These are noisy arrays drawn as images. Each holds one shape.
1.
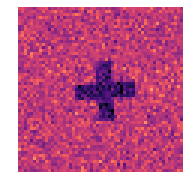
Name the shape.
cross
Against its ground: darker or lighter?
darker
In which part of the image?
centre
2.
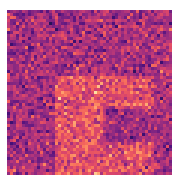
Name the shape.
square with a notch
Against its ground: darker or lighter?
lighter
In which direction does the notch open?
right
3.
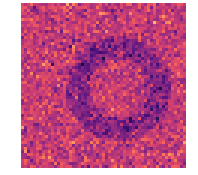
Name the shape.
ring
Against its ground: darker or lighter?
darker
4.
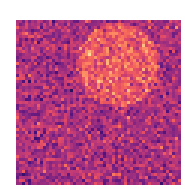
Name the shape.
disc
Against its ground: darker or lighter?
lighter
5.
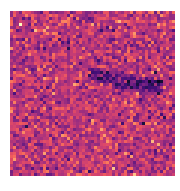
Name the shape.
bar
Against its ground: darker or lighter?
darker
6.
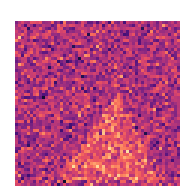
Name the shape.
triangle
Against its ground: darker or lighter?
lighter
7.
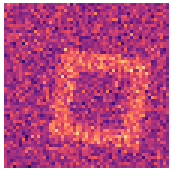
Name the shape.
square frame
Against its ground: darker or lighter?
lighter
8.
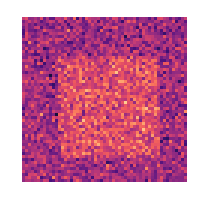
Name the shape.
square
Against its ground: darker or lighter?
lighter
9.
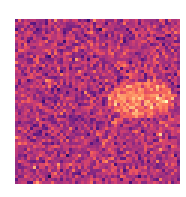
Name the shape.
ellipse
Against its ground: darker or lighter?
lighter
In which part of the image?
middle right
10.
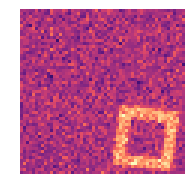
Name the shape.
square frame
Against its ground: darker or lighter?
lighter
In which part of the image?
bottom right
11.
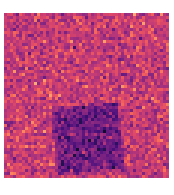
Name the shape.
square
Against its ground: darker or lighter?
darker
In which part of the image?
bottom middle
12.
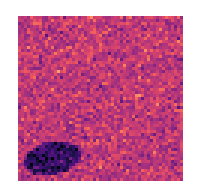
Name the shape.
ellipse
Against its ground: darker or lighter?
darker
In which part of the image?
bottom left
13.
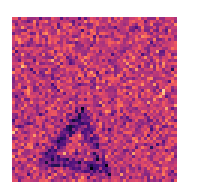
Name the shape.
triangle frame
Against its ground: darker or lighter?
darker
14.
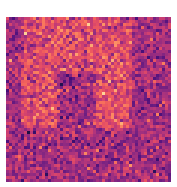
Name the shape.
square with a notch
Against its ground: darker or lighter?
lighter
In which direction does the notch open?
down
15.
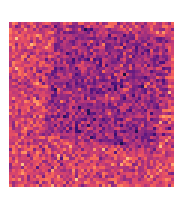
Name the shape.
square
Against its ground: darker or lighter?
darker
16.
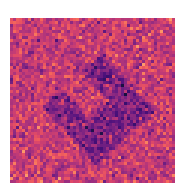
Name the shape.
square with a notch
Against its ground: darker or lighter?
darker
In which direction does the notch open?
up and left
